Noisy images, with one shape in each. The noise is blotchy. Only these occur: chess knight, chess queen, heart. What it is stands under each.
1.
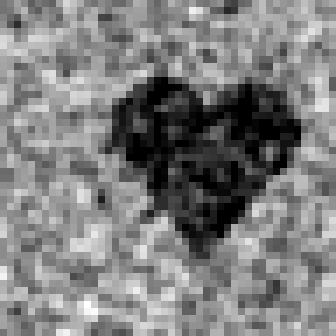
dark heart
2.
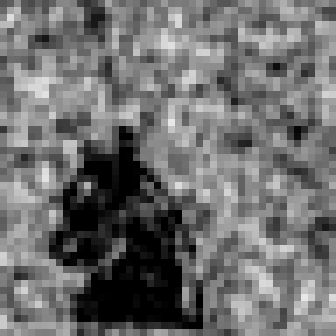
dark chess knight
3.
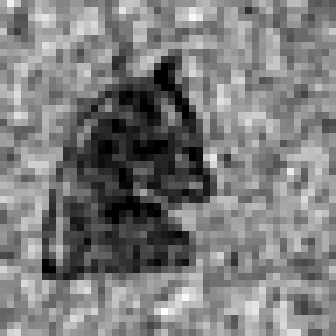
dark chess knight
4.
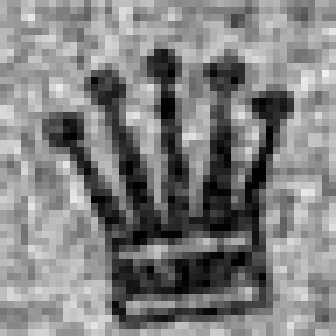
dark chess queen
